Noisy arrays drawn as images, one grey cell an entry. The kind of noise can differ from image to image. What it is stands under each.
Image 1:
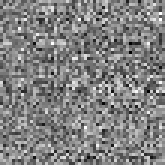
low rank plus noise
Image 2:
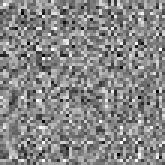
low rank plus noise
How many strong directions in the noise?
two
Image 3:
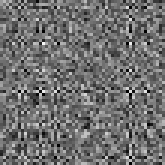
low rank plus noise
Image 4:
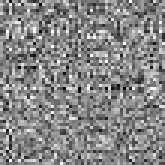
low rank plus noise
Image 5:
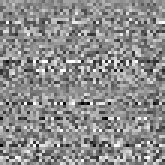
rows of uneven size
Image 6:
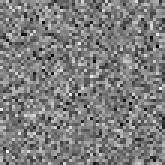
independent entries
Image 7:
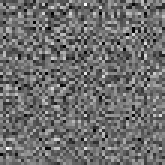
low rank plus noise
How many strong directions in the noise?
two
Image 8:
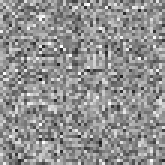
low rank plus noise
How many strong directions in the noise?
five to eight
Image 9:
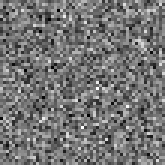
independent entries
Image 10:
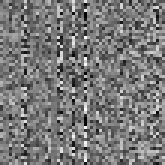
columns of uneven size
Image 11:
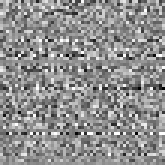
rows of uneven size
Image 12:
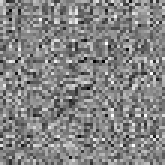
low rank plus noise
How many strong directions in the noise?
three or four
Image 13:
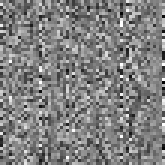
columns of uneven size
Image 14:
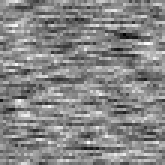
streaked along the rows
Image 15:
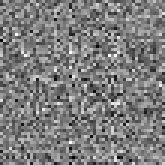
low rank plus noise
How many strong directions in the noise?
five to eight
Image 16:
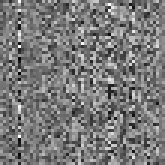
columns of uneven size
